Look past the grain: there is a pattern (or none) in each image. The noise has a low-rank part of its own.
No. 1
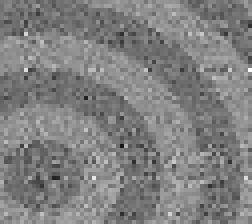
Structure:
rings round one point
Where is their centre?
bottom left
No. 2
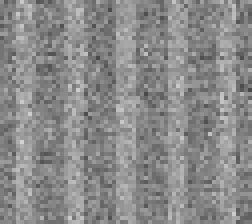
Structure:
vertical stripes
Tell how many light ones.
5
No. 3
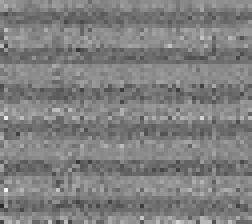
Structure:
horizontal stripes
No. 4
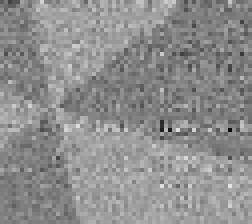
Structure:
spokes from one point
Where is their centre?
middle left
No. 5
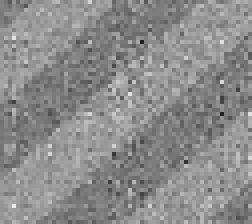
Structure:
diagonal stripes
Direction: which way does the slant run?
bottom left to top right
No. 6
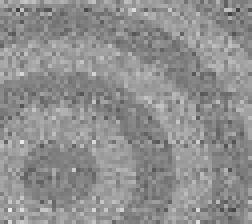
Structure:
rings round one point
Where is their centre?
bottom left
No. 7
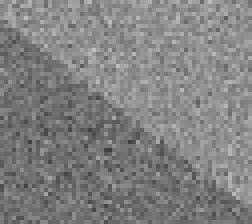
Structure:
a sharp edge
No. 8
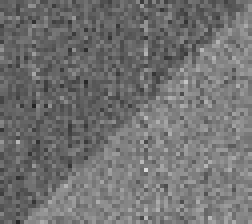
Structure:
a sharp edge
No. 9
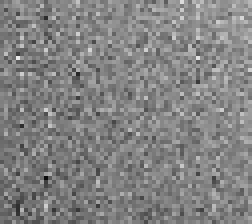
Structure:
a smooth slope
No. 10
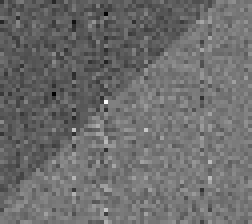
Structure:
a sharp edge
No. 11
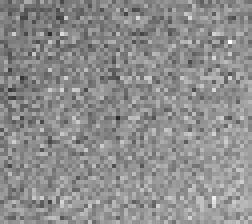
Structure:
a smooth slope
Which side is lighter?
bottom right
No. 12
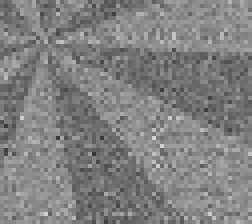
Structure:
spokes from one point
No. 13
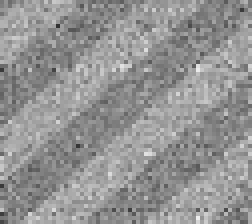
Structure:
diagonal stripes
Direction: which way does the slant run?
bottom left to top right
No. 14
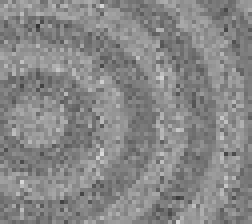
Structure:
rings round one point
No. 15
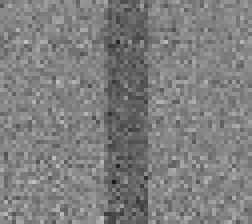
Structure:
one vertical stripe
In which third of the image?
middle
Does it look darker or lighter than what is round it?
darker
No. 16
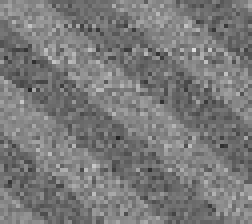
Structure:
diagonal stripes
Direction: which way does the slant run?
top left to bottom right
